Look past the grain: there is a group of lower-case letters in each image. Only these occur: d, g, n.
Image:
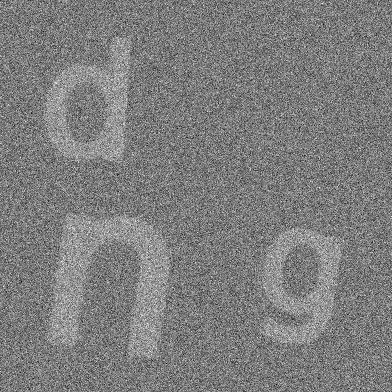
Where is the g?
bottom right
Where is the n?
bottom left
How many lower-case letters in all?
3
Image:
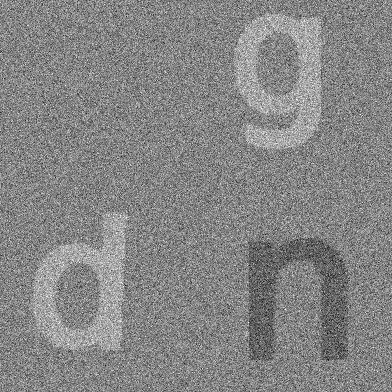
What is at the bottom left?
d
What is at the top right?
g
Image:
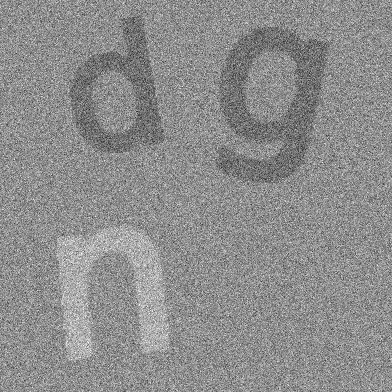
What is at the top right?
g
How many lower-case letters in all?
3
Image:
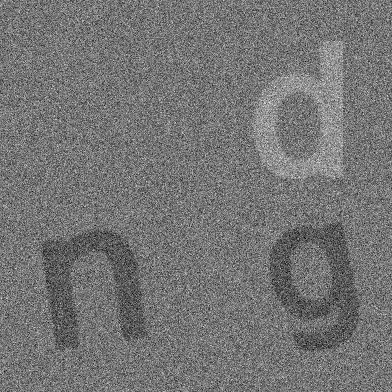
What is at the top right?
d
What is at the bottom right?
g
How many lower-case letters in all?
3
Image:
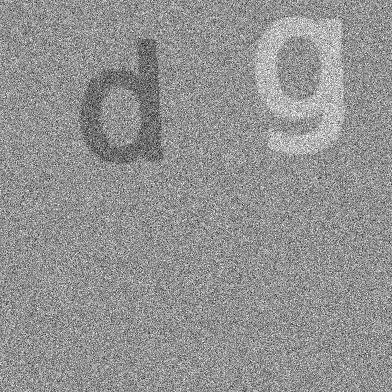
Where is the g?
top right
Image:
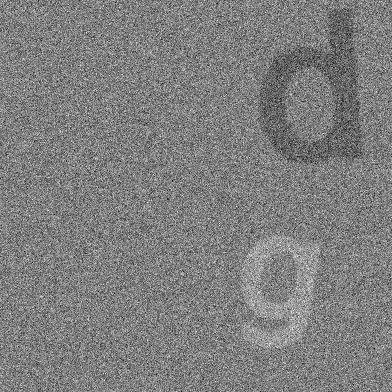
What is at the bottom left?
nothing
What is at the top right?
d
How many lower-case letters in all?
2
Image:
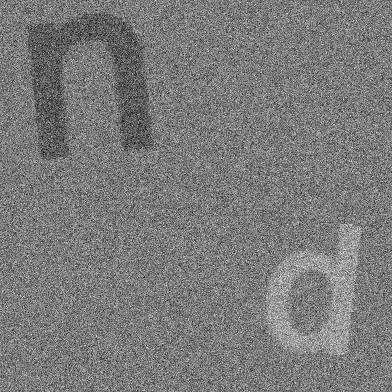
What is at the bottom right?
d
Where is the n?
top left
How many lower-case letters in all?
2
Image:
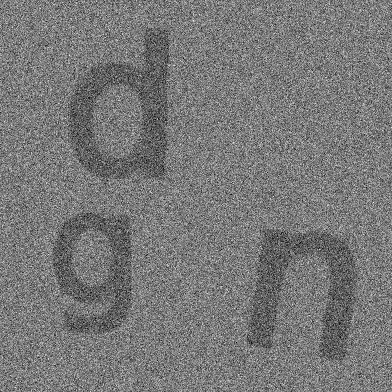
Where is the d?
top left
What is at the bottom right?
n
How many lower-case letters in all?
3
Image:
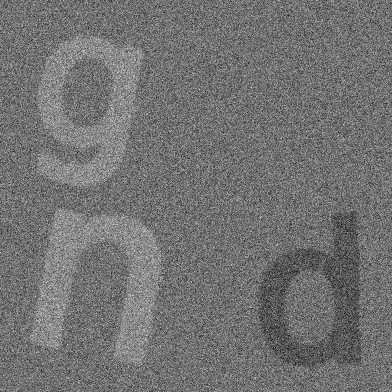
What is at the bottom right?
d
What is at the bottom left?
n
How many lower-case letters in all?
3
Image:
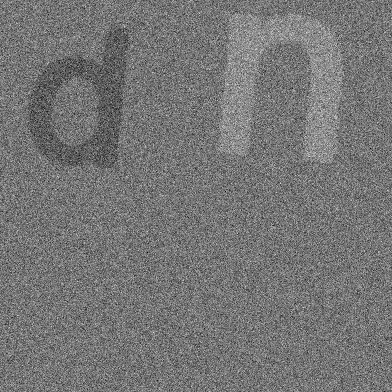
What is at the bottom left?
nothing
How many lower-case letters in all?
2
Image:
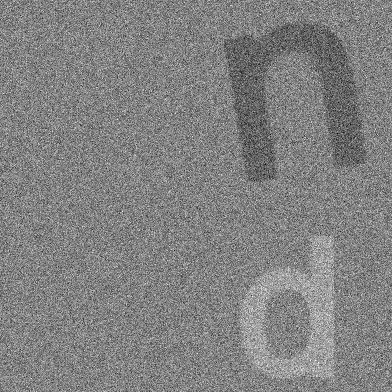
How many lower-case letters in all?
2
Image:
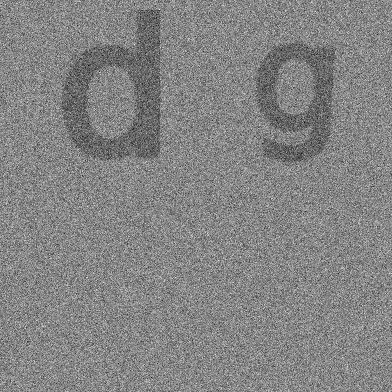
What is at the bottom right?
nothing
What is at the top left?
d
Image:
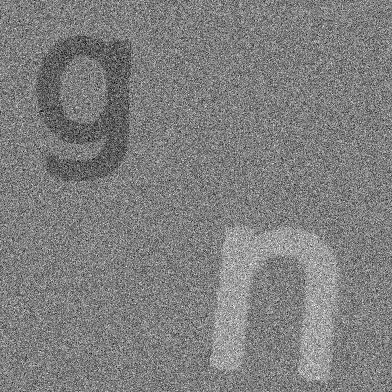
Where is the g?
top left
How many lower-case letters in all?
2
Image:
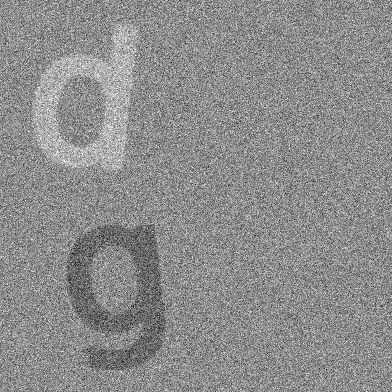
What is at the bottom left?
g
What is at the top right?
nothing
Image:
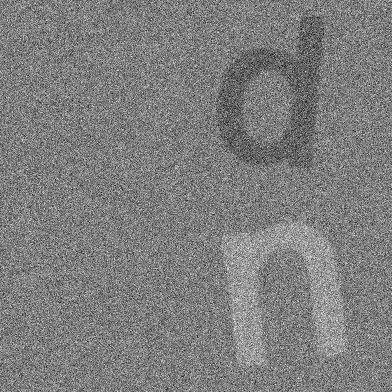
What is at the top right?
d
